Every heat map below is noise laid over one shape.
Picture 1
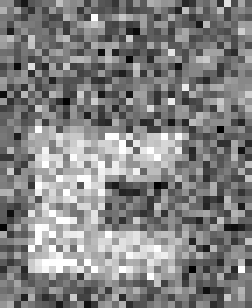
square with a notch
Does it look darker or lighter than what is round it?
lighter
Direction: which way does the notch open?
right
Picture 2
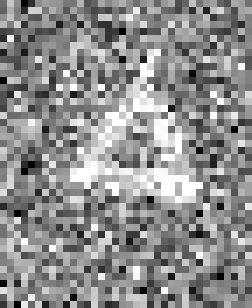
triangle frame
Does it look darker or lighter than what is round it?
lighter
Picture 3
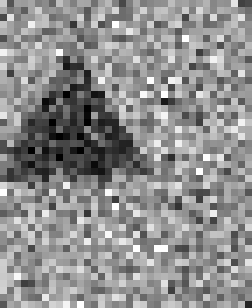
triangle
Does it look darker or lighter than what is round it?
darker
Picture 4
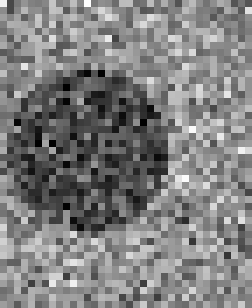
disc
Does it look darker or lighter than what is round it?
darker
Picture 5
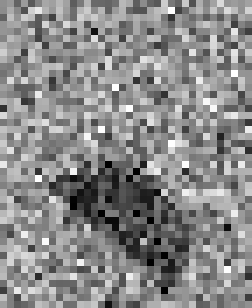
half disc
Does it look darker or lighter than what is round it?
darker
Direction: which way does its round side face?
up and right
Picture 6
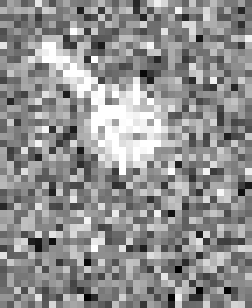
lollipop
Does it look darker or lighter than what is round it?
lighter
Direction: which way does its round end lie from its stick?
down and right
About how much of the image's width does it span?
half
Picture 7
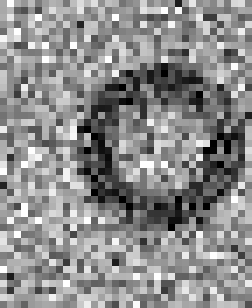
ring
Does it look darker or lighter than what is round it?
darker
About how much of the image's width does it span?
two thirds
